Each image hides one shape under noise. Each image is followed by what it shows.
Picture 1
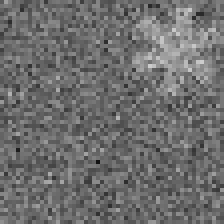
asterisk
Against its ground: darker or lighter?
lighter
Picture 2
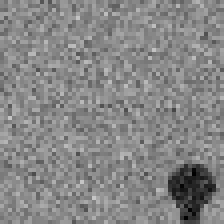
light bulb
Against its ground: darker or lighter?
darker
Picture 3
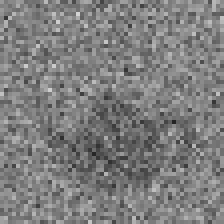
teapot
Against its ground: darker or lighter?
darker
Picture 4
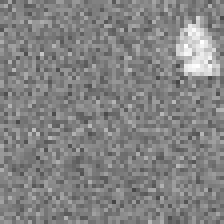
chess knight
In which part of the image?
top right
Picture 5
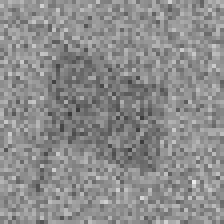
flag
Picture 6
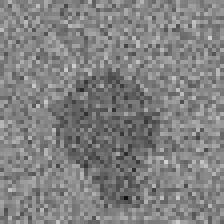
light bulb
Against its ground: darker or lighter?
darker
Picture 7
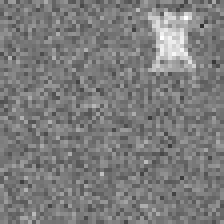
chess rook
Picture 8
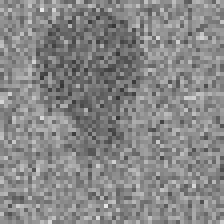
light bulb
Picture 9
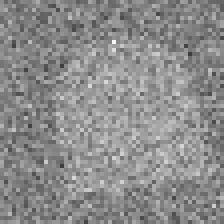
ghost
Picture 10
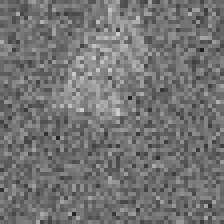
chess knight
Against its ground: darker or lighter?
lighter
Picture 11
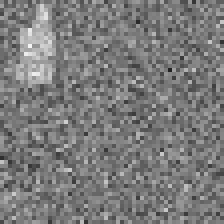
bottle
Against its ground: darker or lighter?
lighter
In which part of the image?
top left
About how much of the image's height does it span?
a third
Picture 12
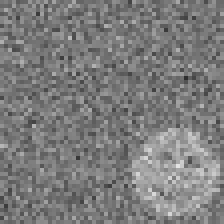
smiling face
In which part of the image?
bottom right
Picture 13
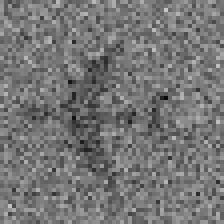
airplane
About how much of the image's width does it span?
two thirds
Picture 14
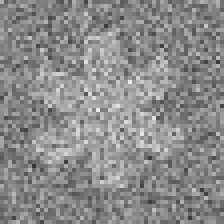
asterisk
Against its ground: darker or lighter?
lighter
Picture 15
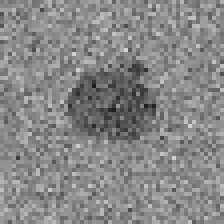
apple
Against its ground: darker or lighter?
darker
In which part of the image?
centre
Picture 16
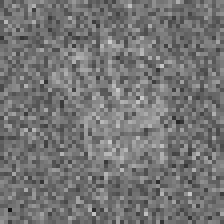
chess queen
